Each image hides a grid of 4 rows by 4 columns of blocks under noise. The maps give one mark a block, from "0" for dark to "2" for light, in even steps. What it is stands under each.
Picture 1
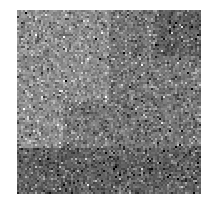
2 2 1 0
2 2 1 1
2 1 1 1
0 0 0 0
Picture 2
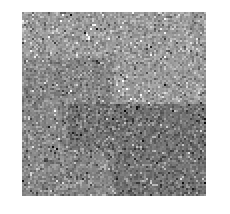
2 2 2 2
1 1 2 2
1 0 0 0
1 1 0 0
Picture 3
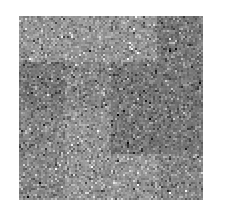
2 2 2 0
0 1 0 0
1 2 0 0
1 2 2 1
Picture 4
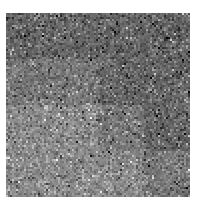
0 0 0 0
1 1 0 0
2 2 1 0
2 2 2 1
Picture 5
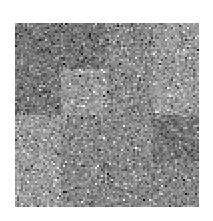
0 0 1 2
0 2 1 2
2 1 1 0
2 1 1 1
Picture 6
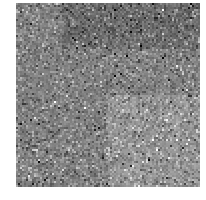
1 0 0 0
1 1 1 1
1 1 2 2
1 1 2 2
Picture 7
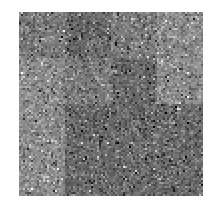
1 0 1 2
2 1 0 2
2 0 0 0
2 0 0 0
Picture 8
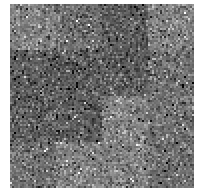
2 1 0 2
0 0 0 1
0 0 2 1
1 2 2 1
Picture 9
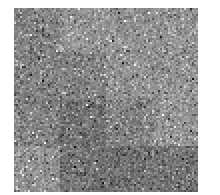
1 2 2 2
1 1 2 2
1 0 1 2
2 0 0 0
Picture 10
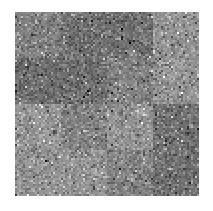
1 0 0 2
0 0 1 2
2 1 2 0
2 2 1 0
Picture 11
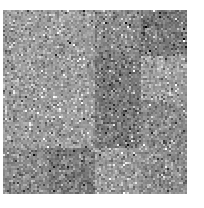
2 2 1 0
2 2 0 2
2 2 0 1
1 0 2 1
